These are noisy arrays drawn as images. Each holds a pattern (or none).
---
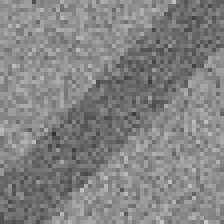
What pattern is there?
a diagonal band
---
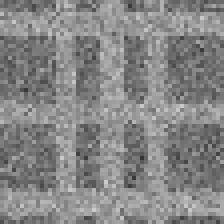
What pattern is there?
bands of rows crossing bands of columns
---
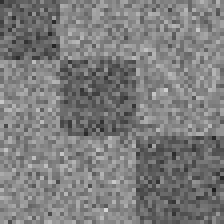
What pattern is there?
blocks along the diagonal
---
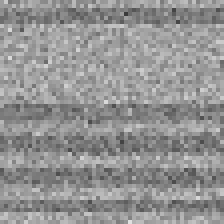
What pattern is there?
bands of rows
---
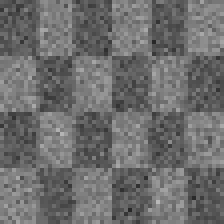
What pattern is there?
a checkerboard
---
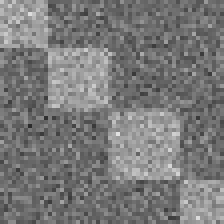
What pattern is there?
blocks along the diagonal
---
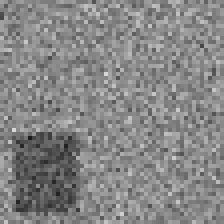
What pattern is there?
one block
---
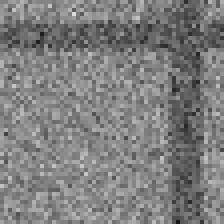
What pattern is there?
bands of rows crossing bands of columns
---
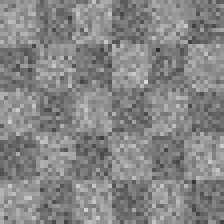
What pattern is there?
a checkerboard
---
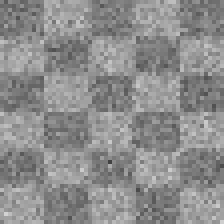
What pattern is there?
a checkerboard
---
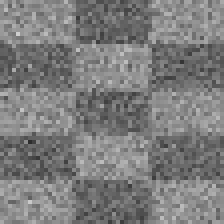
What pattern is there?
a checkerboard
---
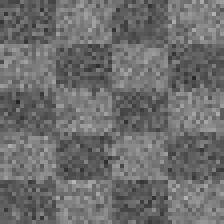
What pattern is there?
a checkerboard
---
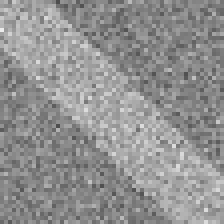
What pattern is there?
a diagonal band
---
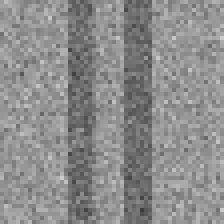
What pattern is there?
bands of columns
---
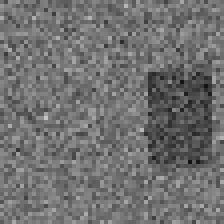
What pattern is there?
one block
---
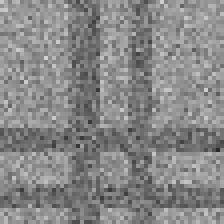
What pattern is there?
bands of rows crossing bands of columns
